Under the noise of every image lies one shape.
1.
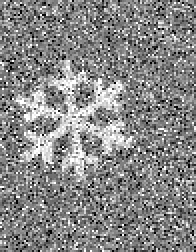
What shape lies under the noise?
snowflake
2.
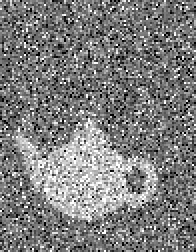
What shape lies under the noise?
teapot
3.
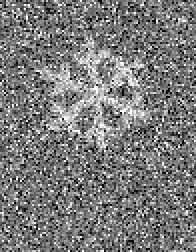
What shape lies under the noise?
snowflake
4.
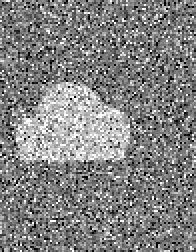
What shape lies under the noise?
cloud
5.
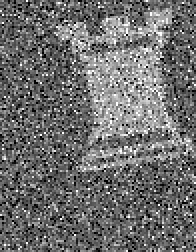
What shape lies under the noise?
chess rook
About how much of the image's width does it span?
two thirds
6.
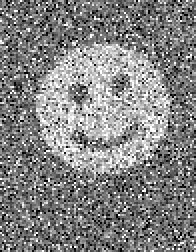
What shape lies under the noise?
smiling face
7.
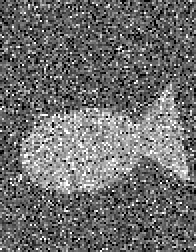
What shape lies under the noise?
fish
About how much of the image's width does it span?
nearly all
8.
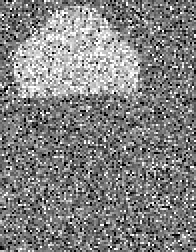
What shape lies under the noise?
cloud
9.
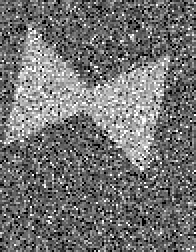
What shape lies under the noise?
bow tie
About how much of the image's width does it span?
nearly all
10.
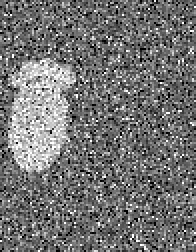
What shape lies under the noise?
footprint
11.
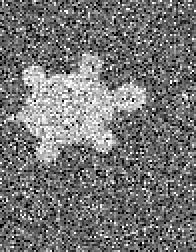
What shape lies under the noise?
turtle
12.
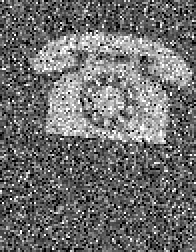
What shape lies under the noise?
telephone
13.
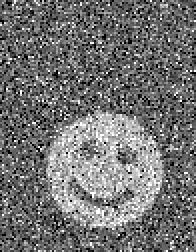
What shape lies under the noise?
smiling face
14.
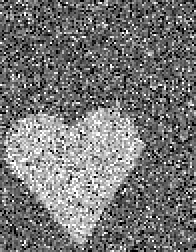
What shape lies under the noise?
heart
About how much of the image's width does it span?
two thirds
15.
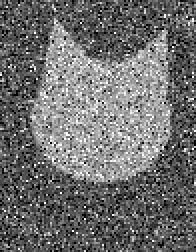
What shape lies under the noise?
cat's head
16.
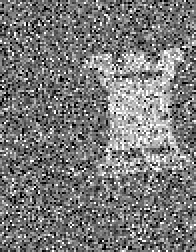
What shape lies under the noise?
chess rook
